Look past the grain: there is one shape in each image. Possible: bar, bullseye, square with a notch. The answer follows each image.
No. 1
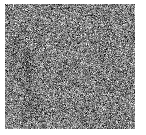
bar
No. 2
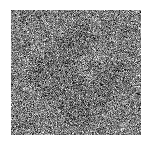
square with a notch
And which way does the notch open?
up and right
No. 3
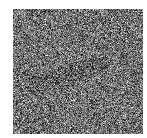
bar
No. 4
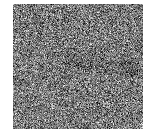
bar
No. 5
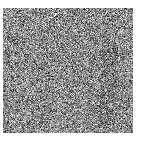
bar
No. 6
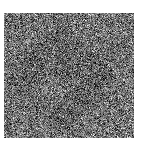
square with a notch
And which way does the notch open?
down and left
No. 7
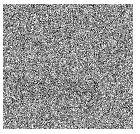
bar
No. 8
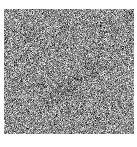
bar
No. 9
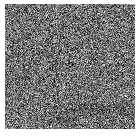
bar
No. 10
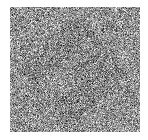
square with a notch
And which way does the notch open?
down and left
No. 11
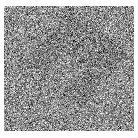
square with a notch
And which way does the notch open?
down and left
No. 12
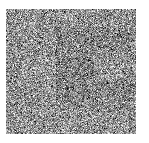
square with a notch
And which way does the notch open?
right
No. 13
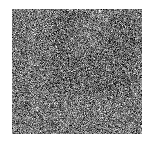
square with a notch
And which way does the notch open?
up
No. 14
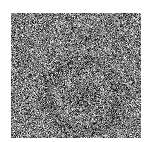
bullseye
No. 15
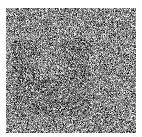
square with a notch
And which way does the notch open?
up
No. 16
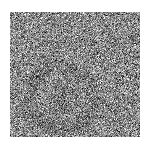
bullseye
